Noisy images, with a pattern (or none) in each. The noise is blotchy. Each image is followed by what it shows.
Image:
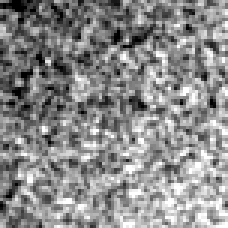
a smooth slope
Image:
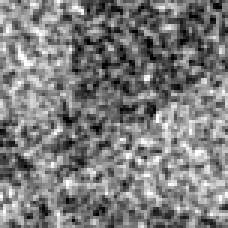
spokes from one point
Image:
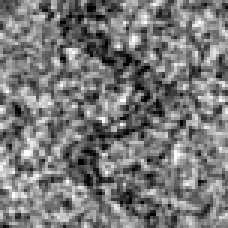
a wavy band
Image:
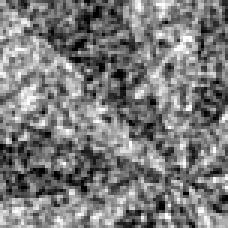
spokes from one point
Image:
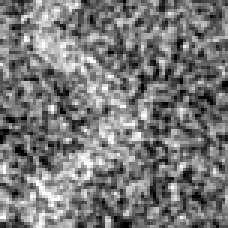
a wavy band
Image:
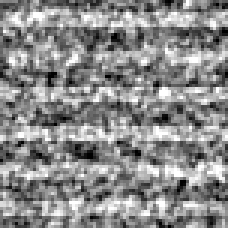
horizontal stripes
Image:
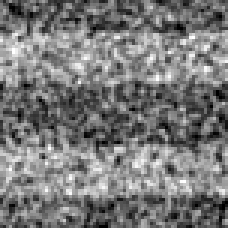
horizontal stripes
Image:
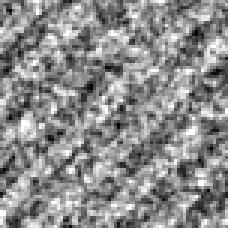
diagonal stripes
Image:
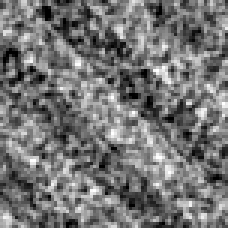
diagonal stripes
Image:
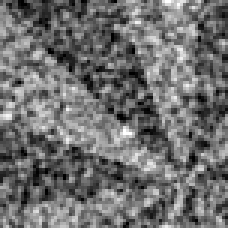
spokes from one point
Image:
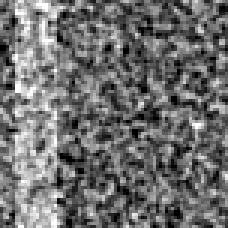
one vertical stripe
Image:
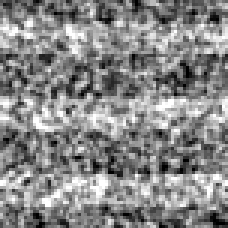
horizontal stripes
